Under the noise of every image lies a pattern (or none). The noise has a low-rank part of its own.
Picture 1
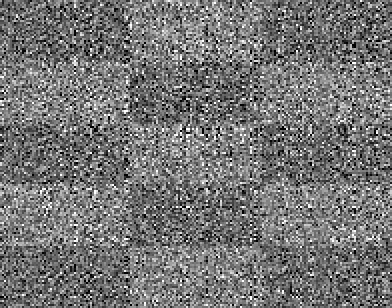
a checkerboard
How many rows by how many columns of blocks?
5 by 3
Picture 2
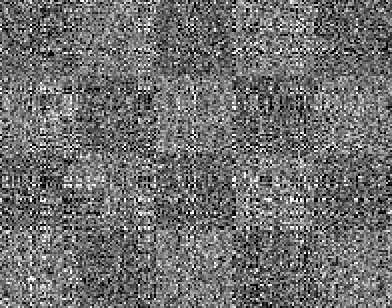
a checkerboard
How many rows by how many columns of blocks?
4 by 5
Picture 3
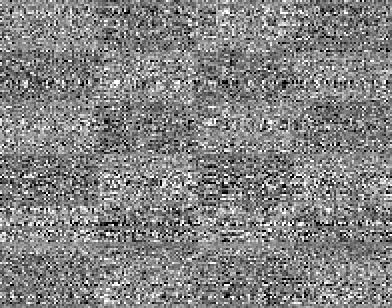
a checkerboard
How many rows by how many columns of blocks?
6 by 4
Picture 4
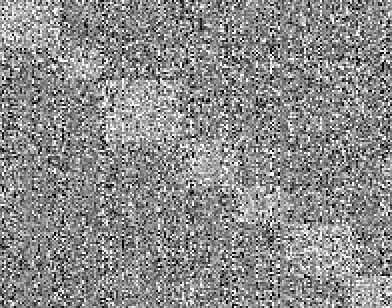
blocks along the diagonal
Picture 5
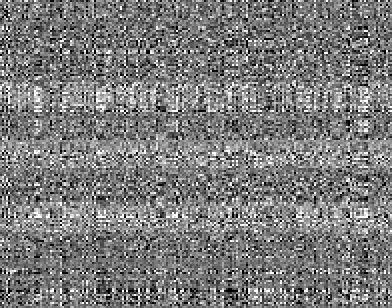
bands of rows
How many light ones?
3
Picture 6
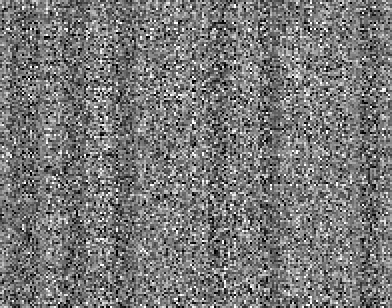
bands of columns
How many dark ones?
6
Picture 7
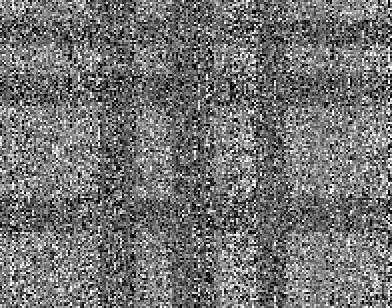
bands of rows crossing bands of columns
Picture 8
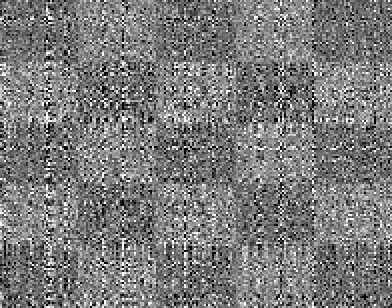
a checkerboard
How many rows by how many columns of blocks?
5 by 5
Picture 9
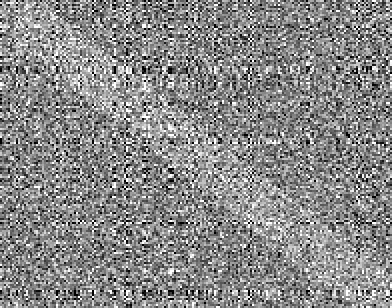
a diagonal band
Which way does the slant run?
top left to bottom right
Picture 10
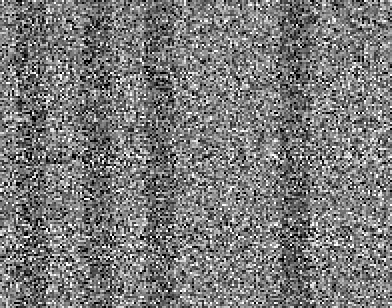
bands of columns
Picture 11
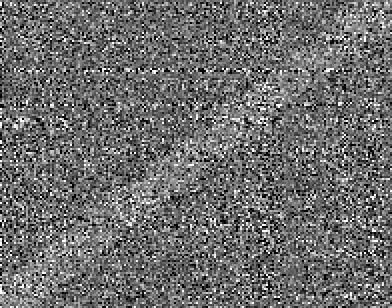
a diagonal band
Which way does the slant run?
bottom left to top right
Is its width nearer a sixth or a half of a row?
a sixth
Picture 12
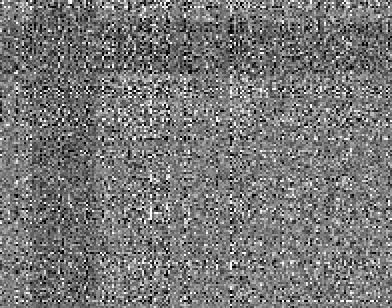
bands of rows crossing bands of columns
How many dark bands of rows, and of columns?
1 and 1
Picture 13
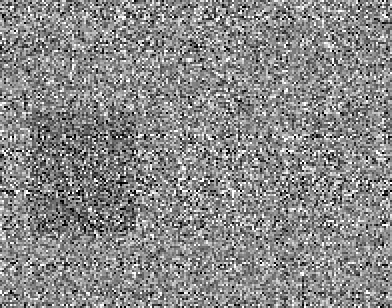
one block
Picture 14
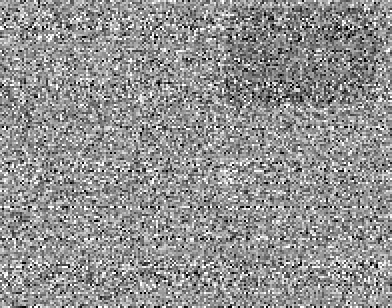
one block
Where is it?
top right
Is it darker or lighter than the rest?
darker
